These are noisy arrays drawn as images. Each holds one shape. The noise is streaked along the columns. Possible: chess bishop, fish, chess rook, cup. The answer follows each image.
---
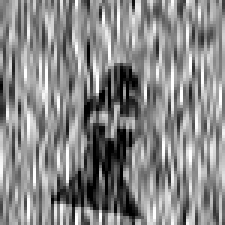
dark chess bishop
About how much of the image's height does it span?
two thirds
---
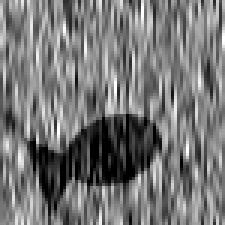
dark fish
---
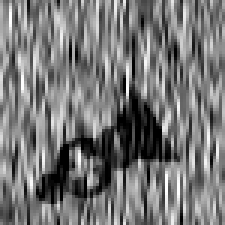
dark chess bishop
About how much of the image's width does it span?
two thirds
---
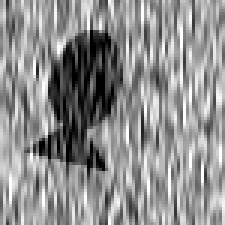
dark fish
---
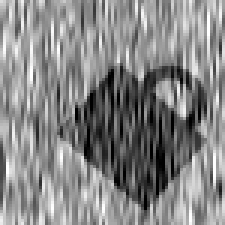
dark cup
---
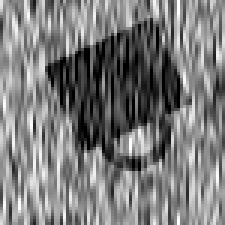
dark cup
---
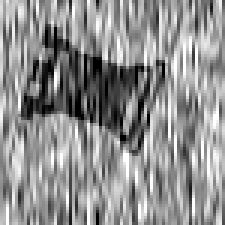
dark chess rook
